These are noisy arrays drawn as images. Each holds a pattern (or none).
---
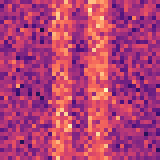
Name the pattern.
bands of columns
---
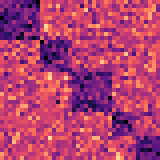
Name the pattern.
blocks along the diagonal
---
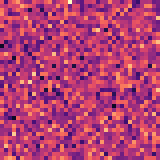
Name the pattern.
only noise
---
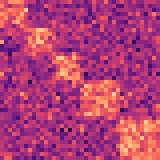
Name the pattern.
blocks along the diagonal
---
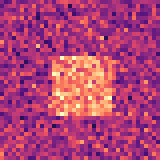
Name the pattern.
one block
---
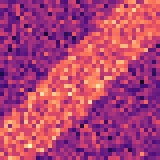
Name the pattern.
a diagonal band
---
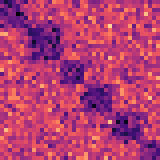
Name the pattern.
blocks along the diagonal
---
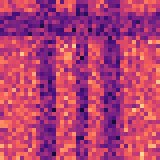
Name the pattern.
bands of rows crossing bands of columns
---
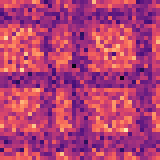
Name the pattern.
bands of rows crossing bands of columns
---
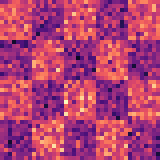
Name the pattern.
a checkerboard
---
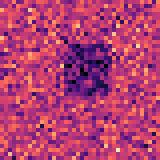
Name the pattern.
one block
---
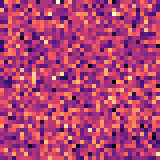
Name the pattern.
only noise
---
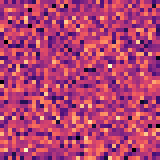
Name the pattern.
only noise
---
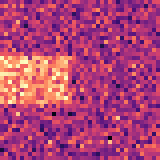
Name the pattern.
one block
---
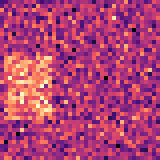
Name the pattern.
one block
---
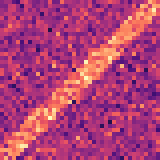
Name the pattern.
a diagonal band
